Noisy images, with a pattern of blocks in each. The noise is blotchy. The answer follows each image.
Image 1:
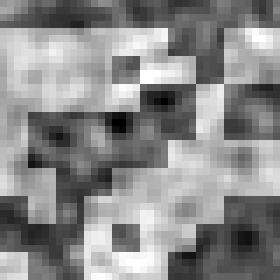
no symmetry
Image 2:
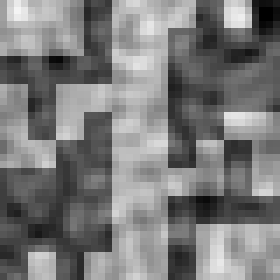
the same after a half turn
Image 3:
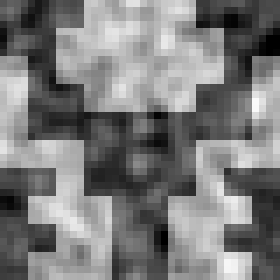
left and right mirror each other
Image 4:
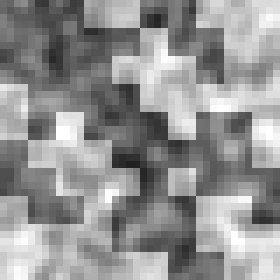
mirrored about the diagonal from the top left
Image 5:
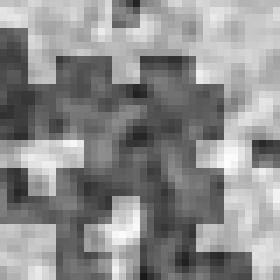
mirrored about the diagonal from the bottom left
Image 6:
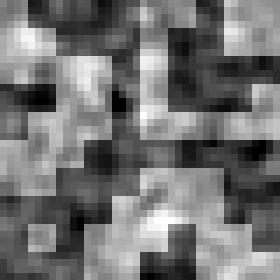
mirrored about the diagonal from the bottom left
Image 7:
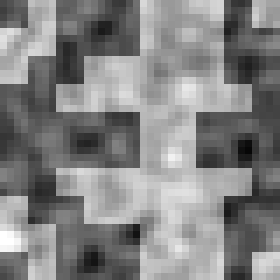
top and bottom mirror each other
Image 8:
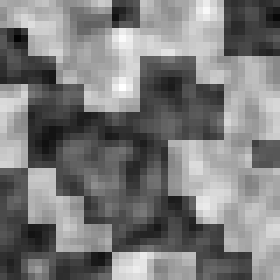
mirrored about the diagonal from the bottom left
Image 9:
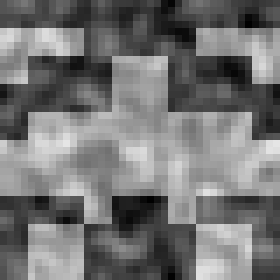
left and right mirror each other
